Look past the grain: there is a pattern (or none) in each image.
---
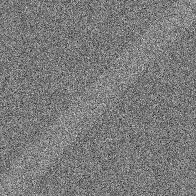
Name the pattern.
a diagonal band
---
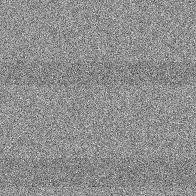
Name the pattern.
bands of rows
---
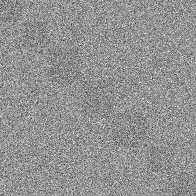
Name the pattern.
blocks along the diagonal
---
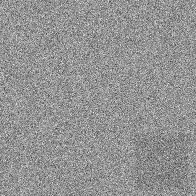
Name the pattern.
one block
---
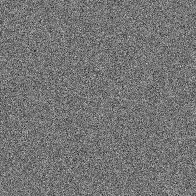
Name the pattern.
only noise
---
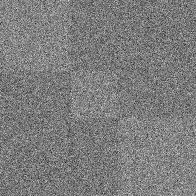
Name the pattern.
blocks along the diagonal
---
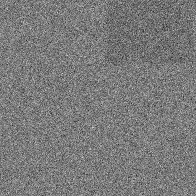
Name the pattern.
one block
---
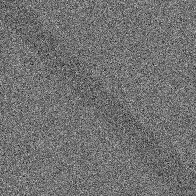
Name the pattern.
a diagonal band
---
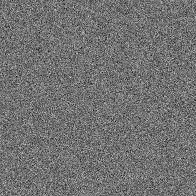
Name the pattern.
only noise
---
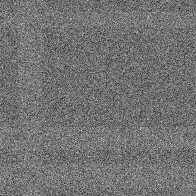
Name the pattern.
bands of rows crossing bands of columns
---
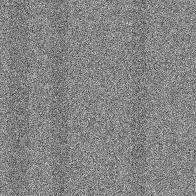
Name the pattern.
bands of columns
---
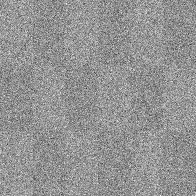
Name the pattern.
a checkerboard
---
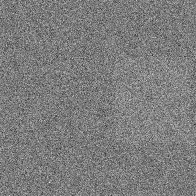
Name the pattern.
one block
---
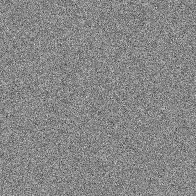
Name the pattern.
only noise
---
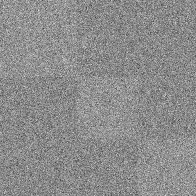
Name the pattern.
blocks along the diagonal
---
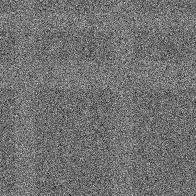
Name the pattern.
bands of rows crossing bands of columns
